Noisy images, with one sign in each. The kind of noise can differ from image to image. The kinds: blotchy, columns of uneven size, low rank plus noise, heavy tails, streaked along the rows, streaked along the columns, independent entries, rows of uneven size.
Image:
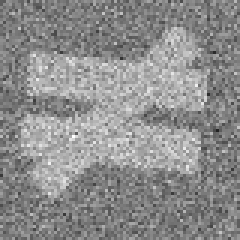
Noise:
independent entries
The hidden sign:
not-equal sign
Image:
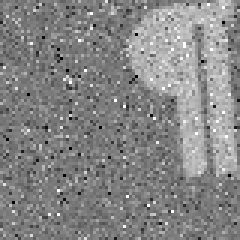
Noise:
heavy tails
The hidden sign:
pilcrow
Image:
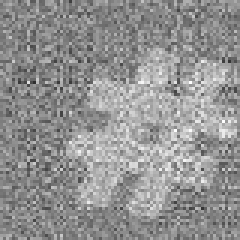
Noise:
low rank plus noise
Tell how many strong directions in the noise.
two
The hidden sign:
hash sign
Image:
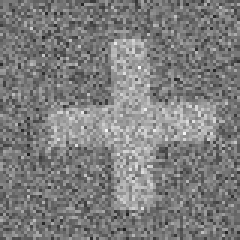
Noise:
independent entries
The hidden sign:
plus sign
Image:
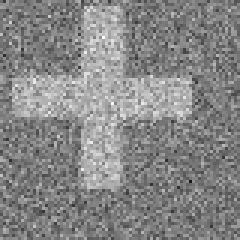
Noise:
independent entries
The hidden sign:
plus sign
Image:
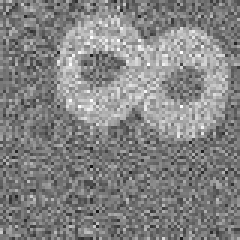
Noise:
low rank plus noise
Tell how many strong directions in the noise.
three or four
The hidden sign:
infinity sign
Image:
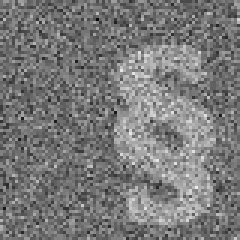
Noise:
independent entries
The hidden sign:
section sign
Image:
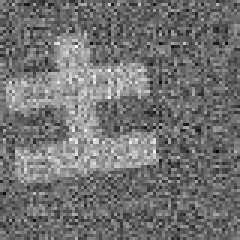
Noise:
low rank plus noise
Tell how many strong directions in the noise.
five to eight
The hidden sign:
plus-minus sign
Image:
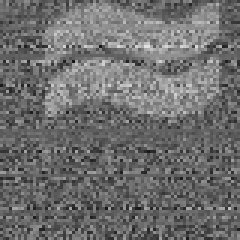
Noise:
rows of uneven size
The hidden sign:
approximately sign
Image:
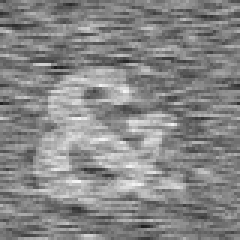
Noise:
streaked along the rows
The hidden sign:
ampersand
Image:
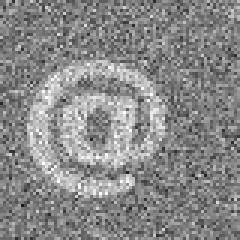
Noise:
independent entries
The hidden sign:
at sign
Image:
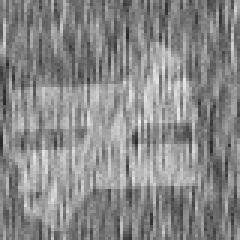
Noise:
streaked along the columns
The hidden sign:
not-equal sign
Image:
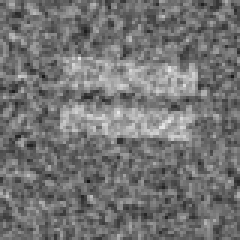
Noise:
blotchy
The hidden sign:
equals sign
